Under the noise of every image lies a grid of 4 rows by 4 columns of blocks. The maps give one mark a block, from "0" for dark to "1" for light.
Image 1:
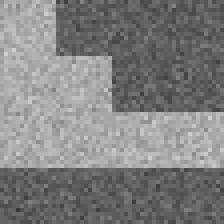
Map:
1000
1100
1111
0000
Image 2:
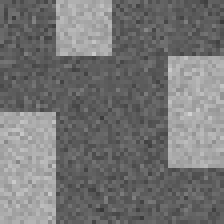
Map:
0100
0001
1001
1000
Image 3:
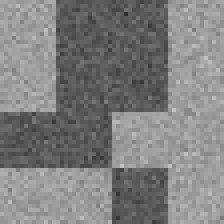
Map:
1001
1001
0011
1101
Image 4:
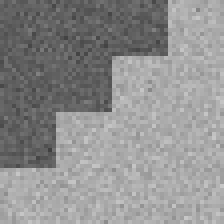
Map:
0001
0011
0111
1111
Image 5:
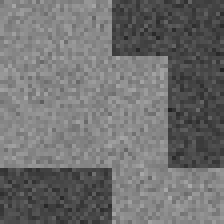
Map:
1100
1110
1110
0011
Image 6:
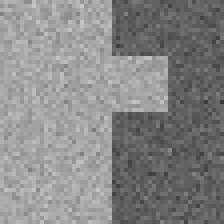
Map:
1100
1110
1100
1100
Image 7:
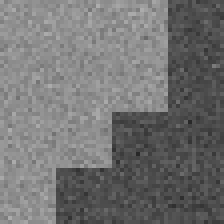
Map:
1110
1110
1100
1000
